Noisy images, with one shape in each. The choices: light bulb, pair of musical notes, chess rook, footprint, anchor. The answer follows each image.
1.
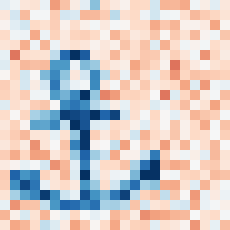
anchor
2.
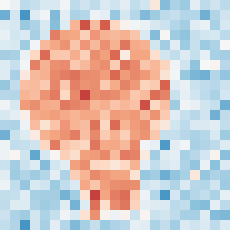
light bulb
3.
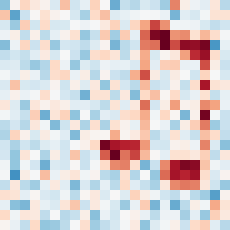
pair of musical notes
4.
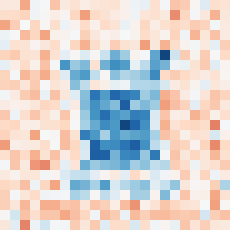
chess rook
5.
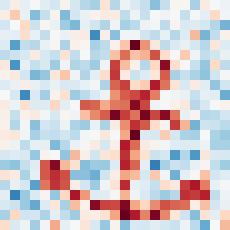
anchor
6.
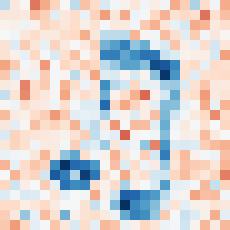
pair of musical notes
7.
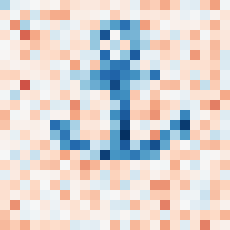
anchor
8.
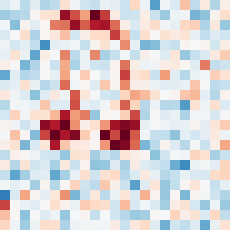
pair of musical notes
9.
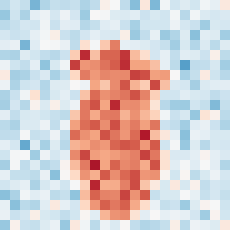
footprint
